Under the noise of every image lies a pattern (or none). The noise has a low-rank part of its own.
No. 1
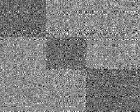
blocks along the diagonal
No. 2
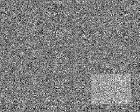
one block
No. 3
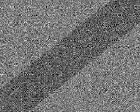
a diagonal band
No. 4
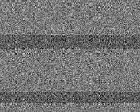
bands of rows
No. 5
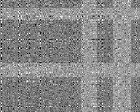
bands of rows crossing bands of columns
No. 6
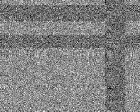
bands of rows crossing bands of columns
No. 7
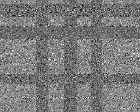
bands of rows crossing bands of columns
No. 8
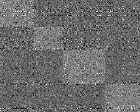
blocks along the diagonal
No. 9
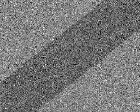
a diagonal band
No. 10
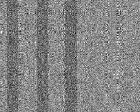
bands of columns
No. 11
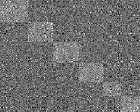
blocks along the diagonal
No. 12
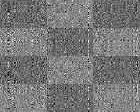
a checkerboard
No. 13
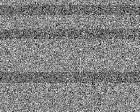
bands of rows
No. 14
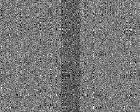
one band of columns
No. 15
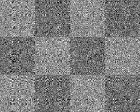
a checkerboard
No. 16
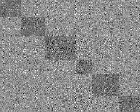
blocks along the diagonal
